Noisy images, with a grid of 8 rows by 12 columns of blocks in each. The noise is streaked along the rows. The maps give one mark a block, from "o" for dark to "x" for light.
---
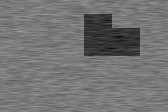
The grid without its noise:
x x x x x x x x x x x x
x x x x x x o o x x x x
x x x x x x o o o o x x
x x x x x x o o o o x x
x x x x x x x x x x x x
x x x x x x x x x x x x
x x x x x x x x x x x x
x x x x x x x x x x x x
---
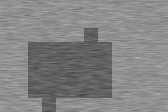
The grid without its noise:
x x x x x x x x x x x x
x x x x x x x x x x x x
x x x x x x o x x x x x
x x o o o o o o x x x x
x x o o o o o o x x x x
x x o o o o o o x x x x
x x o o o o o o x x x x
x x x o x x x x x x x x
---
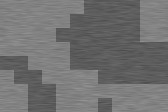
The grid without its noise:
x x x x x x o o o o x x
x x x x x o o o o o x x
x x x x o o o o o o x x
x x x x x o o o o o o o
o o x x x o o o o o o o
x o o x x x x o o o o o
x x o o x x x x x x x x
x x o o x x x o x x x x
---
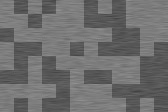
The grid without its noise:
x o x o x x o x o x x x
x x o x x x o o o x x x
o x x x x x x x o o x x
x o o x x o x o o o x o
x o x o x x x x x x o o
o o x o o x o o x x o o
x x x x o x x x o o o o
x o x o o x x x x o x o
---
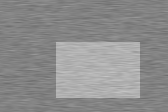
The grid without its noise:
o o o o o o o o o o o o
o o o o o o o o o o o o
o o o o o o o o o o o o
o o o o x x x x x x o o
o o o o x x x x x x o o
o o o o x x x x x x o o
o o o o x x x x x x o o
o o o o o o o o o o o o
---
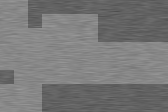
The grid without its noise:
x x o o o o o o o o o o
x x o x x x x o o o o o
x x x x x x x o o o o o
x x x x x x x x x x x x
x x x x x x x x x x x x
o x x x x x x x x x x x
x x x o o o o o o o o o
x x x o o o o o o o o o
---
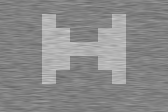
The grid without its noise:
o o o o o o o o o o o o
o o o x o o o o x o o o
o o o x x o o x x o o o
o o o x x x x x x o o o
o o o x x o o x x o o o
o o o x o o o o x o o o
o o o o o o o o o o o o
o o o o o o o o o o o o
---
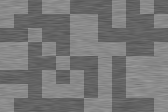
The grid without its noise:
x x o x x o o o x o x o
x o o o o x x o x o o x
o o x o o x x o o o o o
x x o x o x x x x o o x
x x o o x o o x o x x x
o o o x o x o x o x x x
x x o x x x o x o x x x
x o o o o o x x o o o x
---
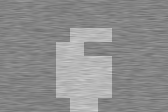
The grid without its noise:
o o o o o o o o o o o o
o o o o o o o o o o o o
o o o o o x x x o o o o
o o o o x x o o o o o o
o o o o x x x x o o o o
o o o o x x x x o o o o
o o o o x x x x o o o o
o o o o o x x o o o o o
